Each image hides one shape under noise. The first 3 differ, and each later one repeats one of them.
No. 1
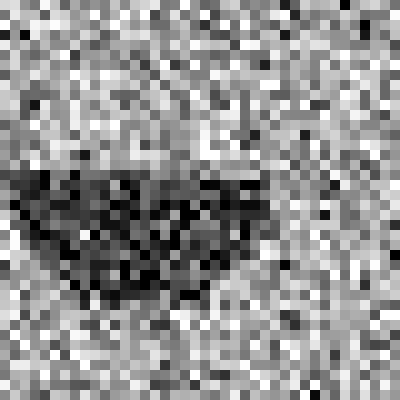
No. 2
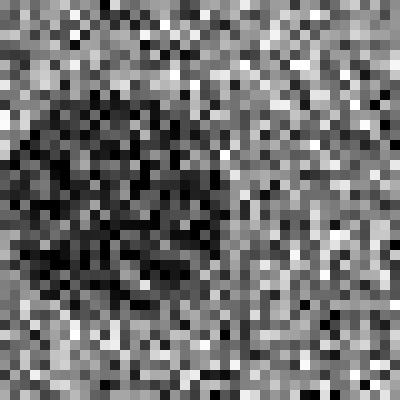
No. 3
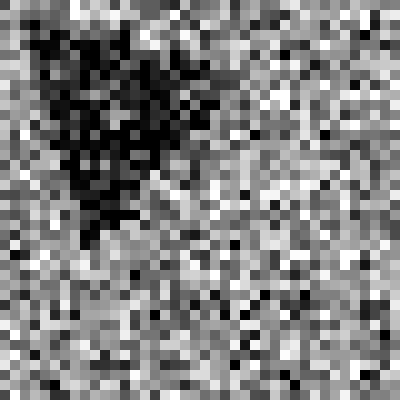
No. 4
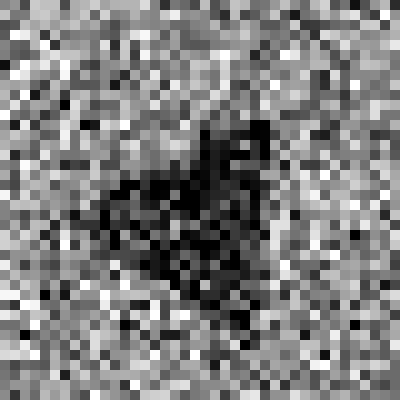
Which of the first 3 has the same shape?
3
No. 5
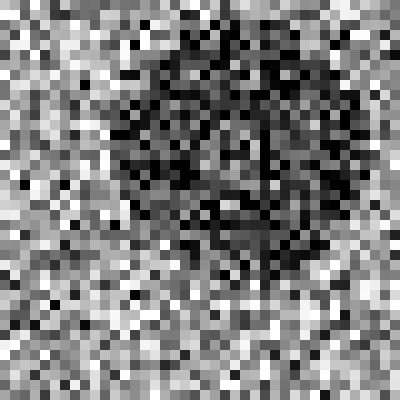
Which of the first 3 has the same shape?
2
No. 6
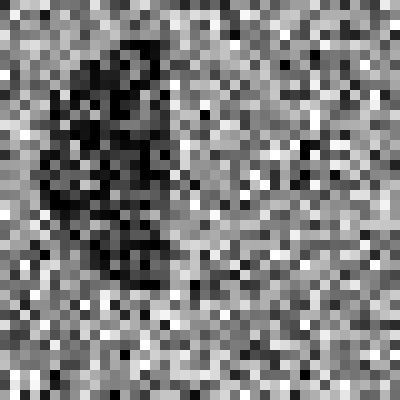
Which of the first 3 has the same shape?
1
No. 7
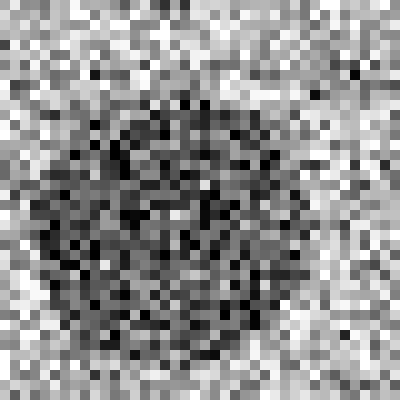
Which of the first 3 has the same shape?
2
